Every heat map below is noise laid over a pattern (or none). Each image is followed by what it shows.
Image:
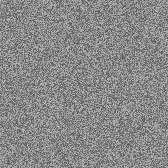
only noise
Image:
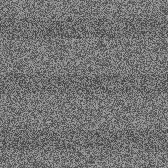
horizontal stripes
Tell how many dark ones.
3
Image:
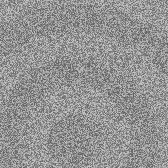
rings round one point
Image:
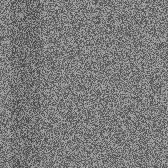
one vertical stripe
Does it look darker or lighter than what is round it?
darker
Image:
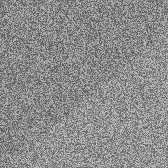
a sharp edge
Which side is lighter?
bottom right
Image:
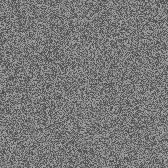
only noise
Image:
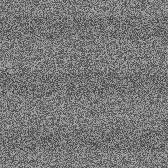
horizontal stripes
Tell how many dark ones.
3
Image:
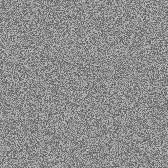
only noise
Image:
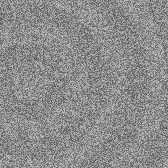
rings round one point
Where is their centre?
middle left
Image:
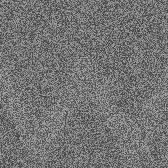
a wavy band
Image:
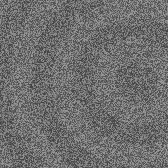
rings round one point
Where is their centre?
middle right
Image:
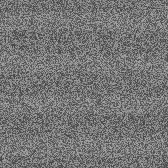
horizontal stripes
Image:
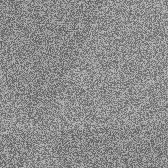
spokes from one point
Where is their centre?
bottom left
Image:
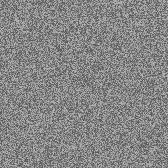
only noise
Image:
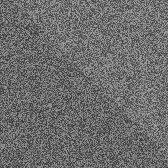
a sharp edge
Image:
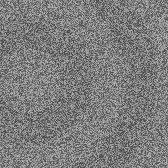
rings round one point
